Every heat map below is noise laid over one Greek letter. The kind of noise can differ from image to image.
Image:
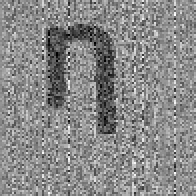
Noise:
columns of uneven size
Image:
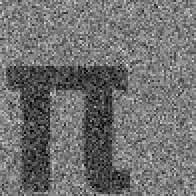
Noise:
independent entries
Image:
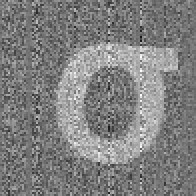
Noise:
columns of uneven size
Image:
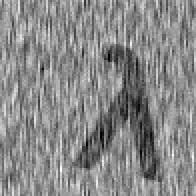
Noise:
streaked along the columns
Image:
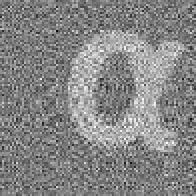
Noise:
low rank plus noise
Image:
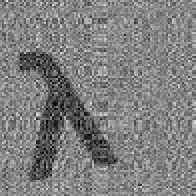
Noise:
low rank plus noise
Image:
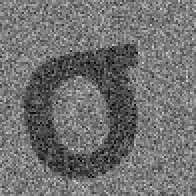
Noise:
independent entries
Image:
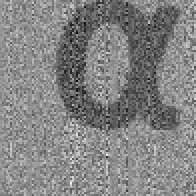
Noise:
columns of uneven size
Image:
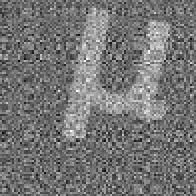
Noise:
low rank plus noise
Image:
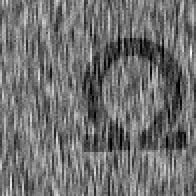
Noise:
streaked along the columns
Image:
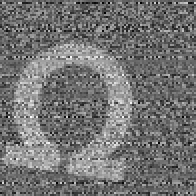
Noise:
rows of uneven size
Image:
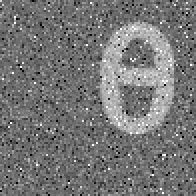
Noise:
heavy tails
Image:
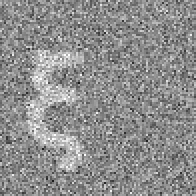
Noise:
independent entries
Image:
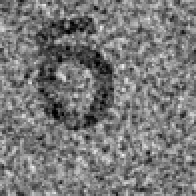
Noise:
blotchy
